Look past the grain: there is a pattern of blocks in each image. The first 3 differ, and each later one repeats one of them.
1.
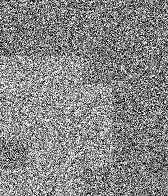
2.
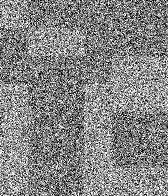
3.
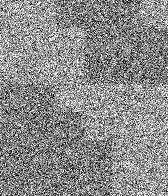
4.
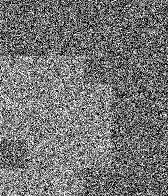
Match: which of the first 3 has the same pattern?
1
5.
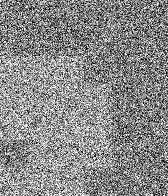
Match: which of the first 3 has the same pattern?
1
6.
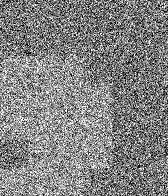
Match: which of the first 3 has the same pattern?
1
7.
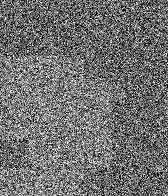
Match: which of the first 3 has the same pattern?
1
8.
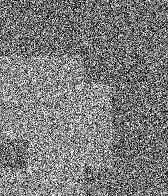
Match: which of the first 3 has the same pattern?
1
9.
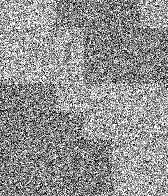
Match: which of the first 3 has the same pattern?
3
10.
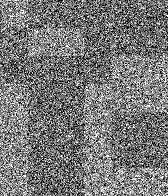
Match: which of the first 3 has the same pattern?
2
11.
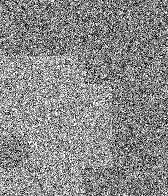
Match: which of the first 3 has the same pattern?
1
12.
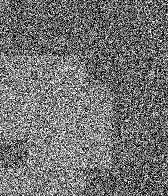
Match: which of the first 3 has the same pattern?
1
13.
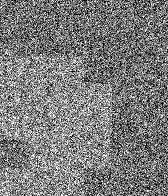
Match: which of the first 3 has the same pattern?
1
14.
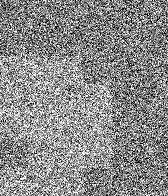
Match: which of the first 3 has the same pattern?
1
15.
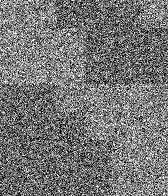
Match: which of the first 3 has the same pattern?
3
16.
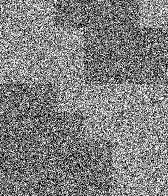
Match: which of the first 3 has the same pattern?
3
